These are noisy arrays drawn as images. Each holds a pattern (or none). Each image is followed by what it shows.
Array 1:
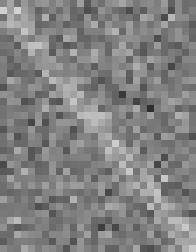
a diagonal band
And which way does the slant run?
top left to bottom right
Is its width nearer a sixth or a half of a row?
a sixth
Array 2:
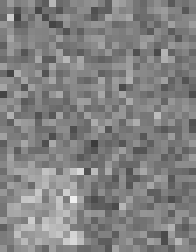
one block
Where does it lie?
bottom left
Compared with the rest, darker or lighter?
lighter
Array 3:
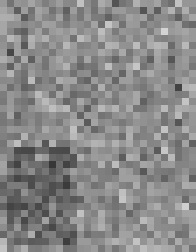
one block
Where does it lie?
bottom left
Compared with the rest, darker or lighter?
darker
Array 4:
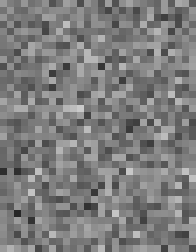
only noise
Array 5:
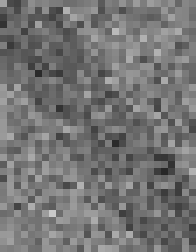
a diagonal band
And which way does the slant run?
top left to bottom right
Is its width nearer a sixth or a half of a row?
a half
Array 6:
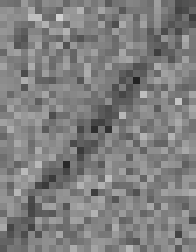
a diagonal band
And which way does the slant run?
bottom left to top right
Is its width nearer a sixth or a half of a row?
a sixth
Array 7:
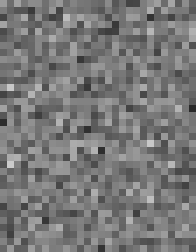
only noise
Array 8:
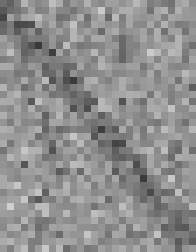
a diagonal band
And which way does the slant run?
top left to bottom right
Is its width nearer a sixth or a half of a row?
a sixth
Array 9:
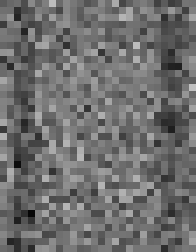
bands of columns
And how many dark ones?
2
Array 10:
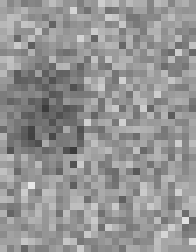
one block
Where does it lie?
middle left
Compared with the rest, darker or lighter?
darker
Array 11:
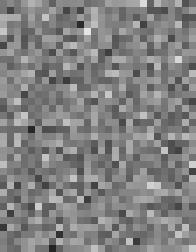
only noise
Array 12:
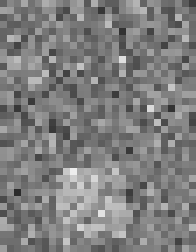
one block
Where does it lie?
bottom middle
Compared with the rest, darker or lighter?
lighter
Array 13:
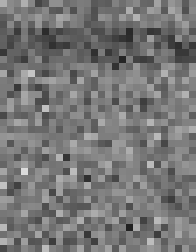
one band of rows
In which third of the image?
top
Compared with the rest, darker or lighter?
darker
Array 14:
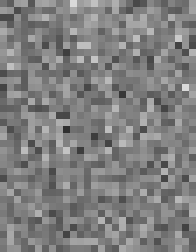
only noise
